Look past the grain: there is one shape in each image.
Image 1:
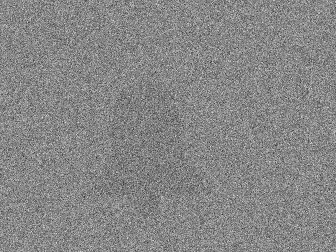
dark bell
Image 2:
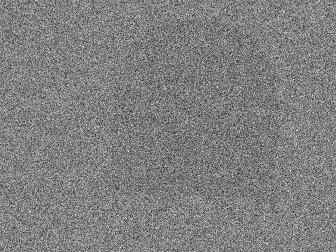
dark ghost
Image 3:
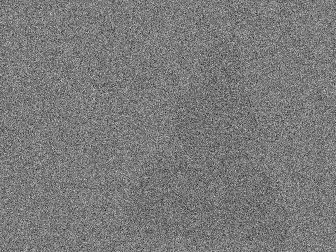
dark chess pawn
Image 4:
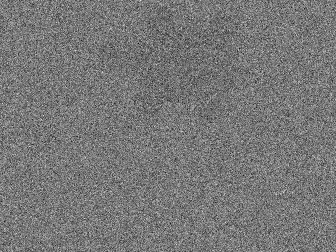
dark turtle
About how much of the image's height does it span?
half
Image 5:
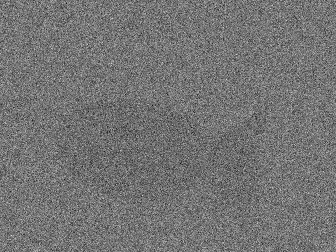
dark fish
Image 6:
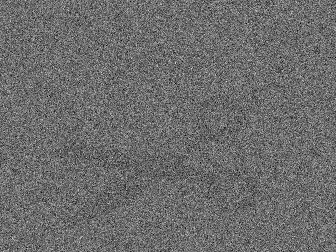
dark pair of scissors
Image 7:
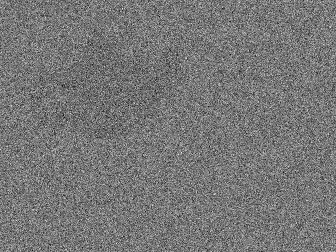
dark teapot
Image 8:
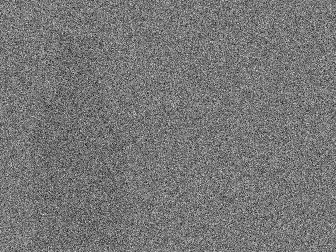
dark bottle
